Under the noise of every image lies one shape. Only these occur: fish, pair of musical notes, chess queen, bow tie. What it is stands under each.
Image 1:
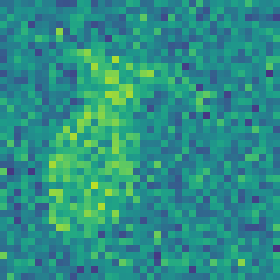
fish
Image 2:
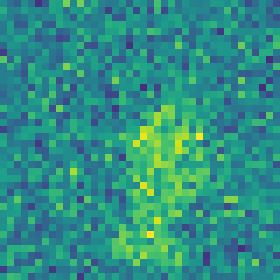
fish
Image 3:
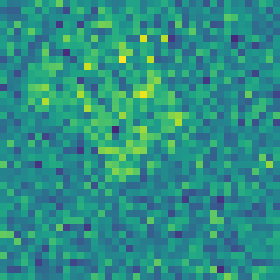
chess queen
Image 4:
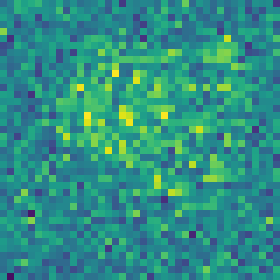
chess queen
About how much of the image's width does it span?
two thirds
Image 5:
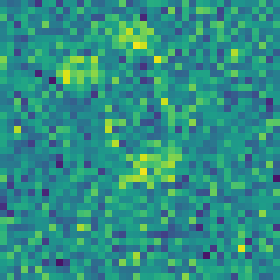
pair of musical notes
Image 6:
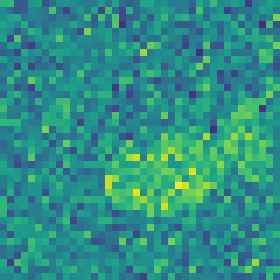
fish
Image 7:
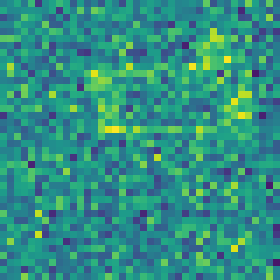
pair of musical notes
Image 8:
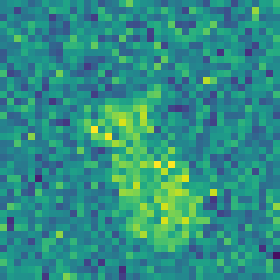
fish
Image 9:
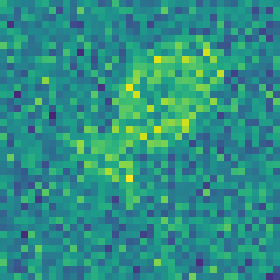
fish
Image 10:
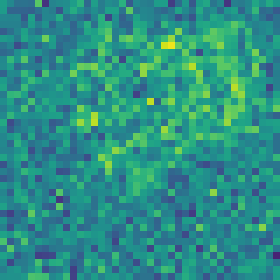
chess queen
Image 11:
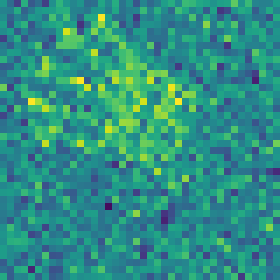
chess queen
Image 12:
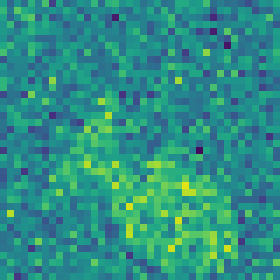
fish
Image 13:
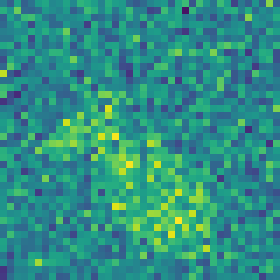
fish
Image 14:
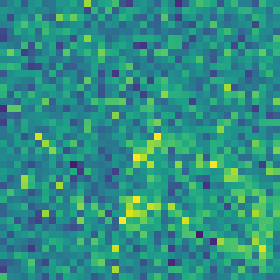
pair of musical notes
